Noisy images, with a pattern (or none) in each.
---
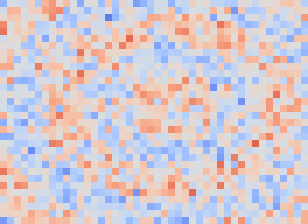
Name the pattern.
rings round one point
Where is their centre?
centre
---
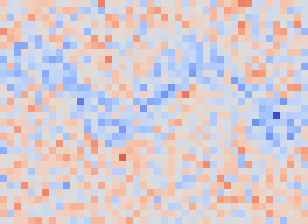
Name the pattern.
a wavy band
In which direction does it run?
left to right
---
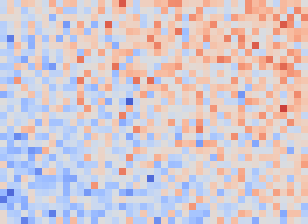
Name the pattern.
a smooth slope
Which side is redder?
top right
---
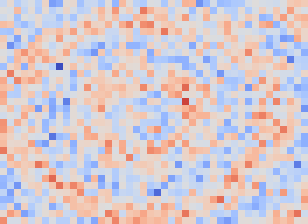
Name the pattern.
rings round one point
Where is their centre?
centre
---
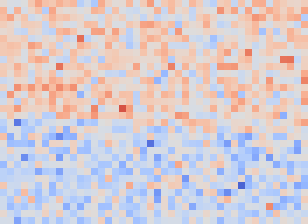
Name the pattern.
a sharp edge
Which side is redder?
top
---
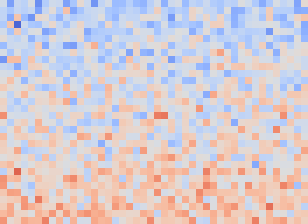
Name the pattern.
a smooth slope
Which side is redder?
bottom
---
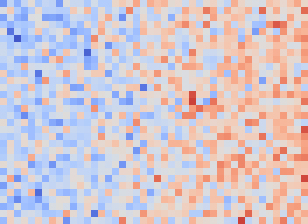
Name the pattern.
a smooth slope
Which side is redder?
right
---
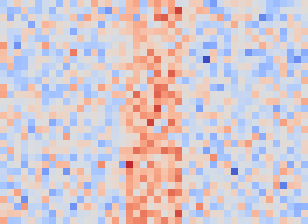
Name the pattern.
one vertical stripe
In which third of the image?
middle
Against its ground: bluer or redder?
redder
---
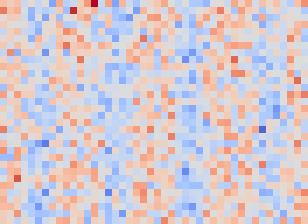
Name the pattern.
vertical stripes
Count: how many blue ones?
4
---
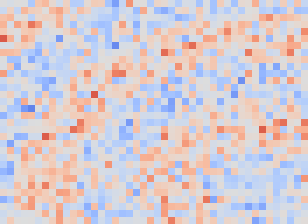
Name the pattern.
rings round one point
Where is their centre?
bottom right
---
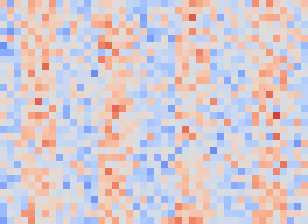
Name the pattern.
vertical stripes
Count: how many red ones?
4
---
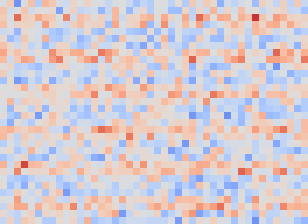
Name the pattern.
horizontal stripes
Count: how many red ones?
6
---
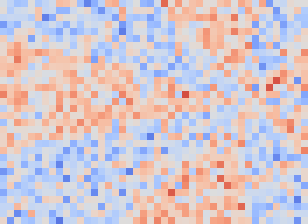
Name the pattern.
spokes from one point
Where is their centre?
middle right
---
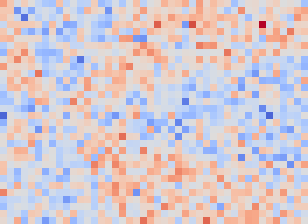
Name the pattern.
spokes from one point
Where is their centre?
middle left
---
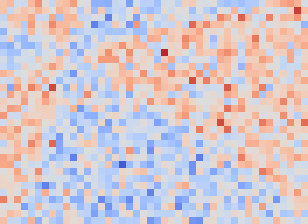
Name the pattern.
spokes from one point
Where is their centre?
top left
